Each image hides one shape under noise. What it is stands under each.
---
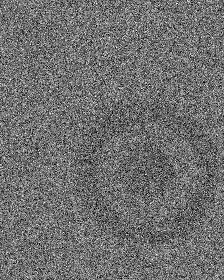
bullseye
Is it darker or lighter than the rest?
darker
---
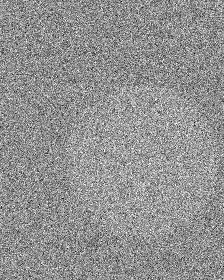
disc
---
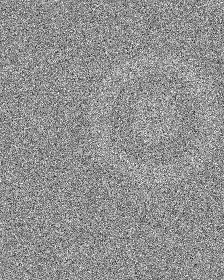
bullseye
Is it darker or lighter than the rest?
lighter
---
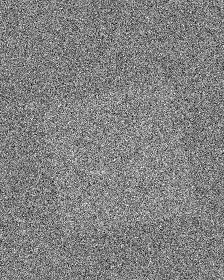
square
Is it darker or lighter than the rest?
lighter
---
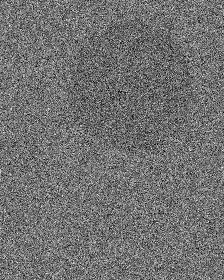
disc
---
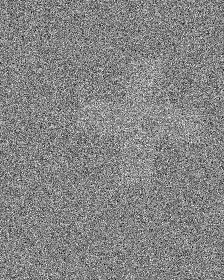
cross
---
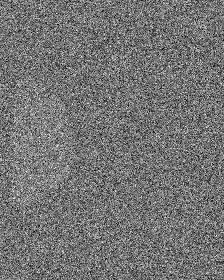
half disc
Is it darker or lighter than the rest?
lighter
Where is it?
middle left
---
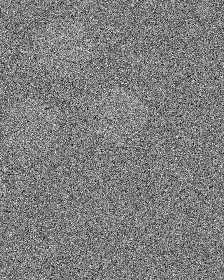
three dots
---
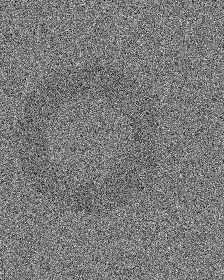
ring
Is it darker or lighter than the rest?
darker
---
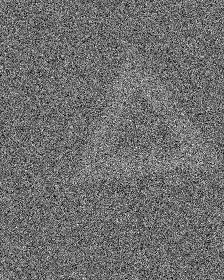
triangle frame
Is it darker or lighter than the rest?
lighter
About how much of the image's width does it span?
two thirds
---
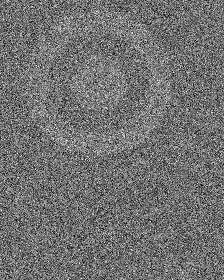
bullseye
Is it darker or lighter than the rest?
lighter
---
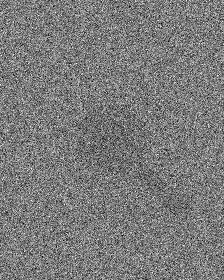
lollipop
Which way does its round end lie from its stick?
up and left
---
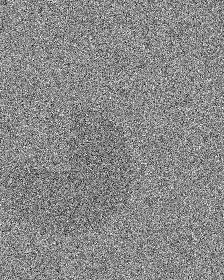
disc with a wedge cut out
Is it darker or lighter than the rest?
darker
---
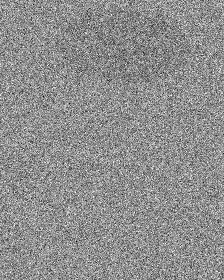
ellipse
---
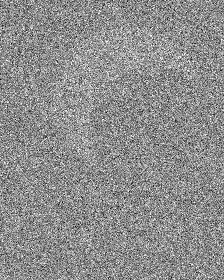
crescent
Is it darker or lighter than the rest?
lighter
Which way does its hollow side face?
down and right
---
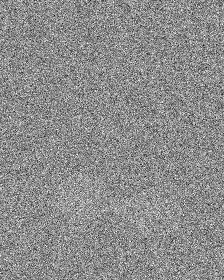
dumbbell
